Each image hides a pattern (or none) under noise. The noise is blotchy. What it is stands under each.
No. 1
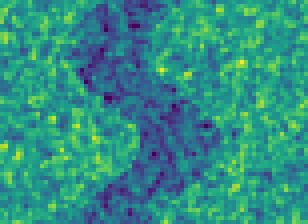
a wavy band
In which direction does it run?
top to bottom
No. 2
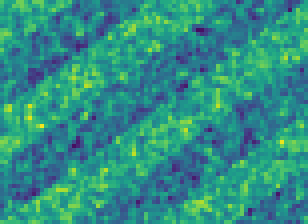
diagonal stripes
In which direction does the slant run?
bottom left to top right
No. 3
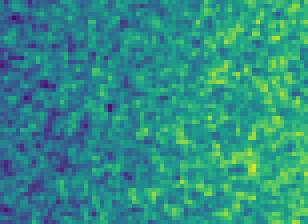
a smooth slope
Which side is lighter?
right
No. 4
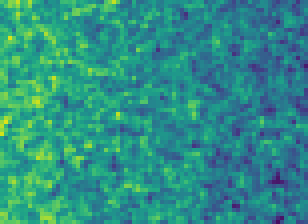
a smooth slope
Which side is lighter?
left
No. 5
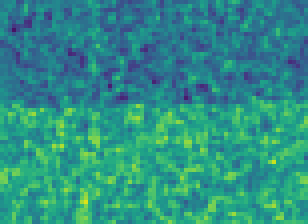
a sharp edge
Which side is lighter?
bottom
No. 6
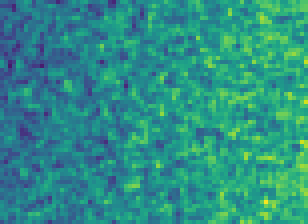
a smooth slope
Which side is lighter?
right
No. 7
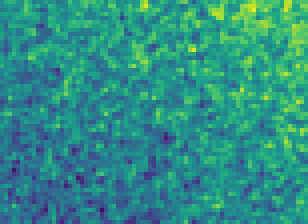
a smooth slope
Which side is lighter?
top right
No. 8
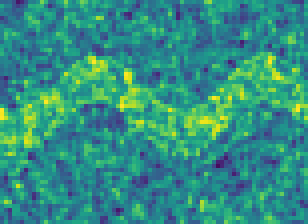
a wavy band
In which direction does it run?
left to right
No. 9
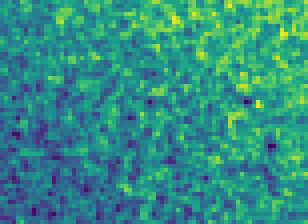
a smooth slope
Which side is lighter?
top right
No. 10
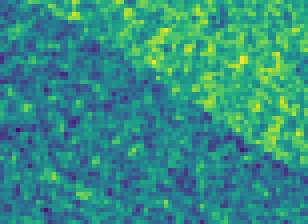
a sharp edge
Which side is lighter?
top right
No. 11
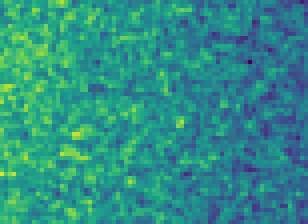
a smooth slope
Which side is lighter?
left
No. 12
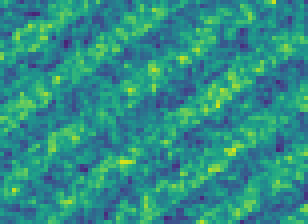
diagonal stripes
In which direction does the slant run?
bottom left to top right
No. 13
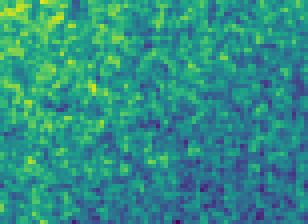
a smooth slope
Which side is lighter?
top left
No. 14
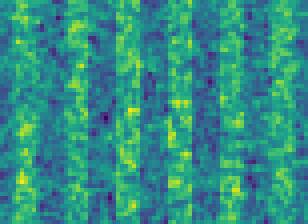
vertical stripes
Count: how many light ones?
6
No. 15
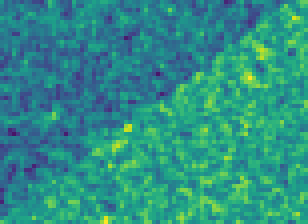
a sharp edge
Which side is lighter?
bottom right
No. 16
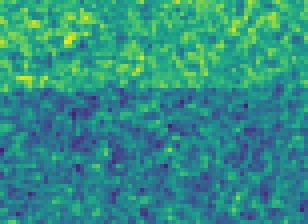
a sharp edge
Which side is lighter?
top
